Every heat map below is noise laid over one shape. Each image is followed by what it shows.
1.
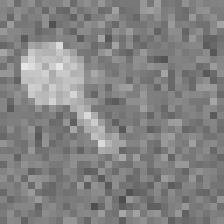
light lollipop
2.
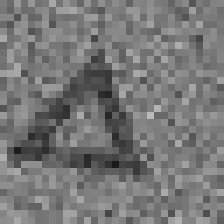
dark triangle frame
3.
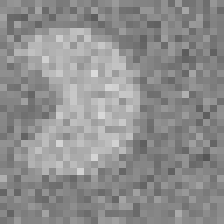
light disc with a wedge cut out
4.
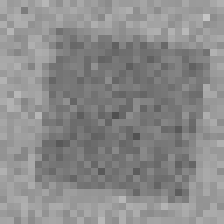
dark square
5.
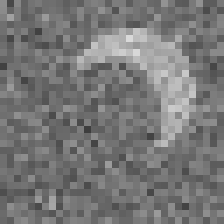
light crescent
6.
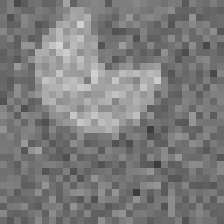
light disc with a wedge cut out
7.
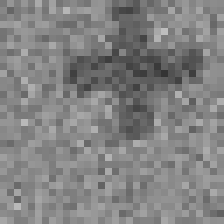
dark cross
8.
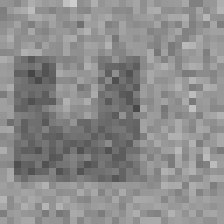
dark square with a notch
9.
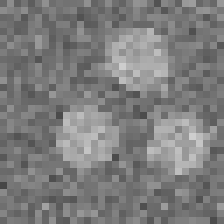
light three dots
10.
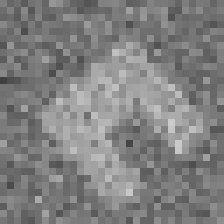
light square with a notch
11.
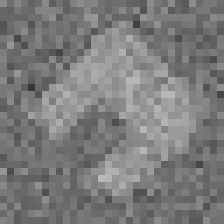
light square with a notch
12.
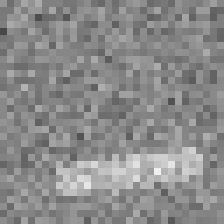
light bar
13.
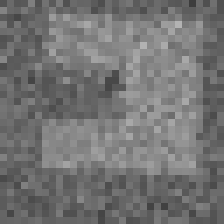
light square with a notch
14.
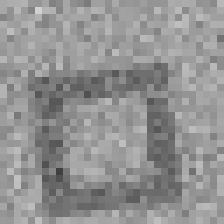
dark square frame
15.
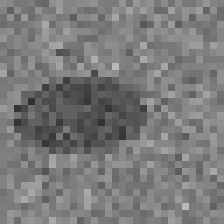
dark ellipse
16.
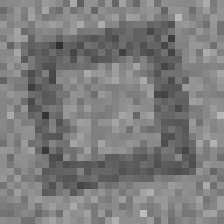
dark square frame
